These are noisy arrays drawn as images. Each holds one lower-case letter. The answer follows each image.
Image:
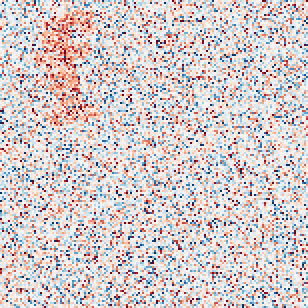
f
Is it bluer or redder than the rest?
redder
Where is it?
top left
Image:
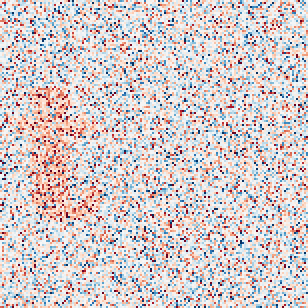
t
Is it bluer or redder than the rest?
redder
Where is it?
middle left
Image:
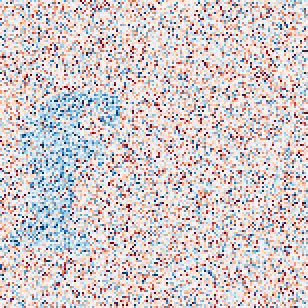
f
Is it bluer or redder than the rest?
bluer
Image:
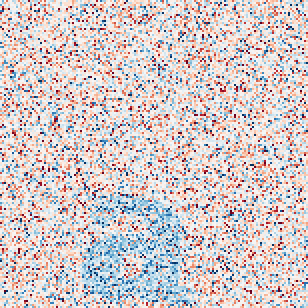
a
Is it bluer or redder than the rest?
bluer
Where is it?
bottom middle
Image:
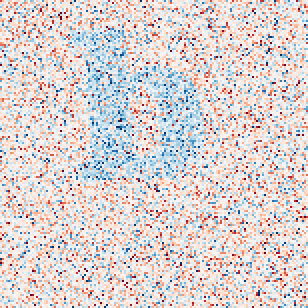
b
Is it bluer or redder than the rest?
bluer
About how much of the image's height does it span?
half
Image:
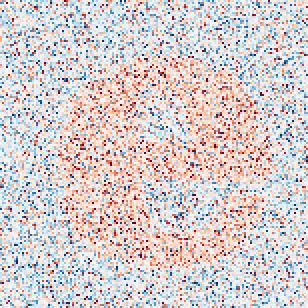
e
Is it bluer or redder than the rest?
redder
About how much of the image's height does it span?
two thirds
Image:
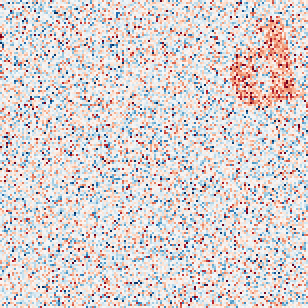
d
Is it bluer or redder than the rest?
redder
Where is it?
top right
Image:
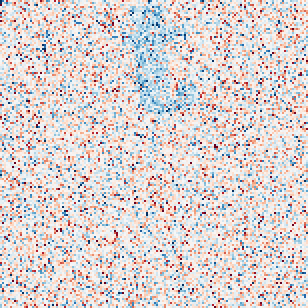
t
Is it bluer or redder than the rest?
bluer
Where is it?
top middle
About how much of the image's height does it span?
a third
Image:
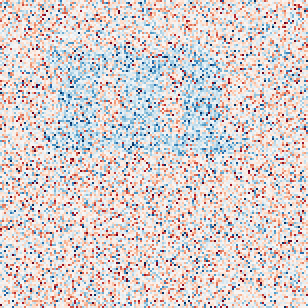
m
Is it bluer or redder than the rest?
bluer
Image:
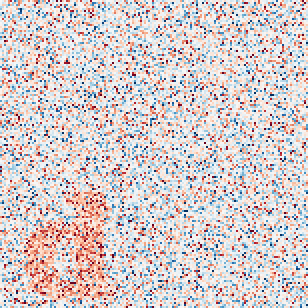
d
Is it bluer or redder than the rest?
redder
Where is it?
bottom left
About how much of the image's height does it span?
a third
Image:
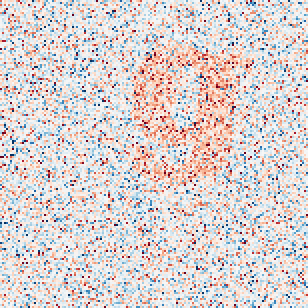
g
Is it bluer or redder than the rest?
redder
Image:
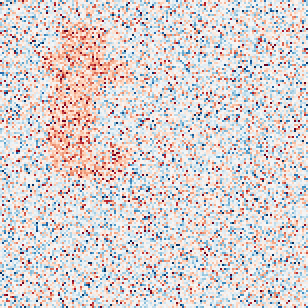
t
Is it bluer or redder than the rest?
redder
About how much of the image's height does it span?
half
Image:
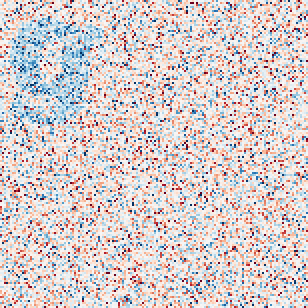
g
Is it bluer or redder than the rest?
bluer
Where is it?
top left
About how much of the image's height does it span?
a third
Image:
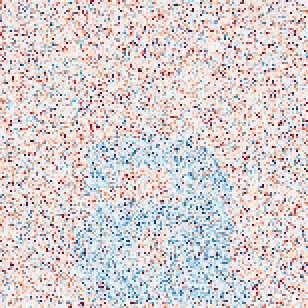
a
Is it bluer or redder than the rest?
bluer
